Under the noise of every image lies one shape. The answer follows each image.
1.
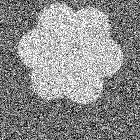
flower
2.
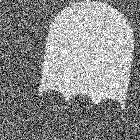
ghost
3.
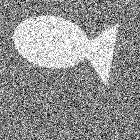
fish
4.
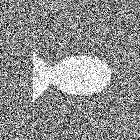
fish
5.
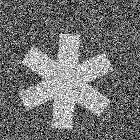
asterisk
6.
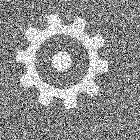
gear
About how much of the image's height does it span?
two thirds
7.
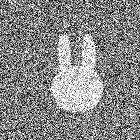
rabbit's head
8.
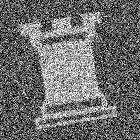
chess rook
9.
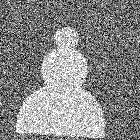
chess pawn
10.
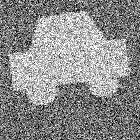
car
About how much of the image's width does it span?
nearly all
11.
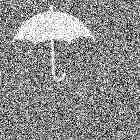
umbrella
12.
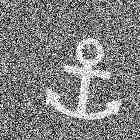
anchor
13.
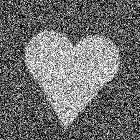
heart
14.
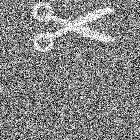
pair of scissors
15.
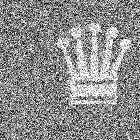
chess queen
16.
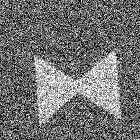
bow tie
